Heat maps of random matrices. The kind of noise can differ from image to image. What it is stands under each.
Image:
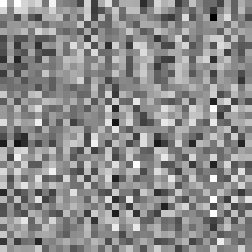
low rank plus noise
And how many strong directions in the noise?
two
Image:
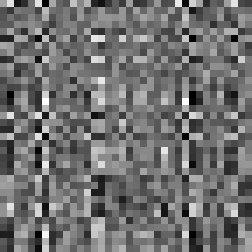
low rank plus noise
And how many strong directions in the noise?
one
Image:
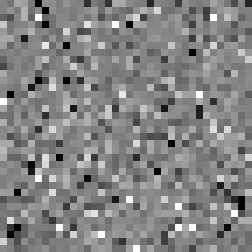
heavy tails
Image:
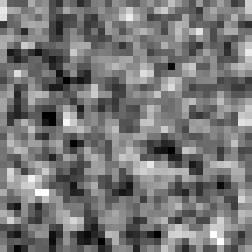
blotchy
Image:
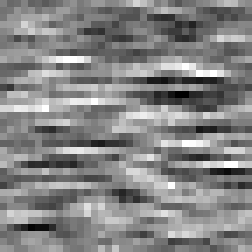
streaked along the rows
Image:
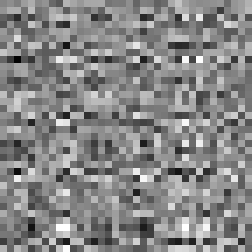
low rank plus noise
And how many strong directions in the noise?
two
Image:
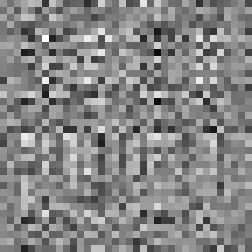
low rank plus noise
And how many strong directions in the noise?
two
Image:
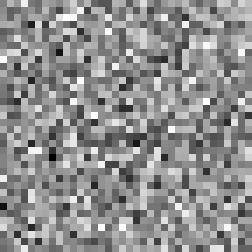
independent entries
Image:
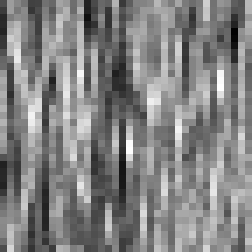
streaked along the columns
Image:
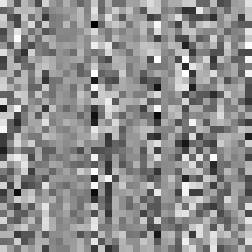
columns of uneven size
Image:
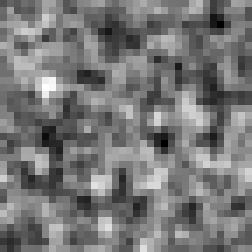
blotchy
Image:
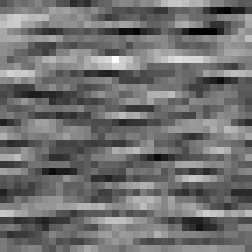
streaked along the rows
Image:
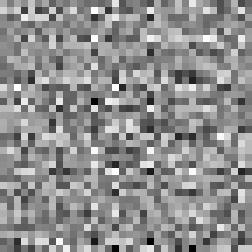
low rank plus noise
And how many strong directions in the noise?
two
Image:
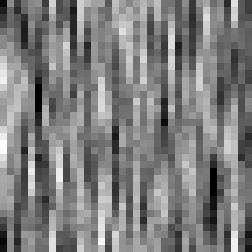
streaked along the columns
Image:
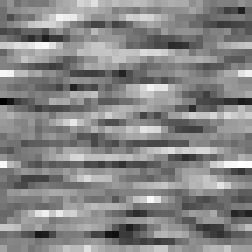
streaked along the rows
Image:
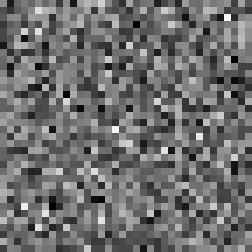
independent entries
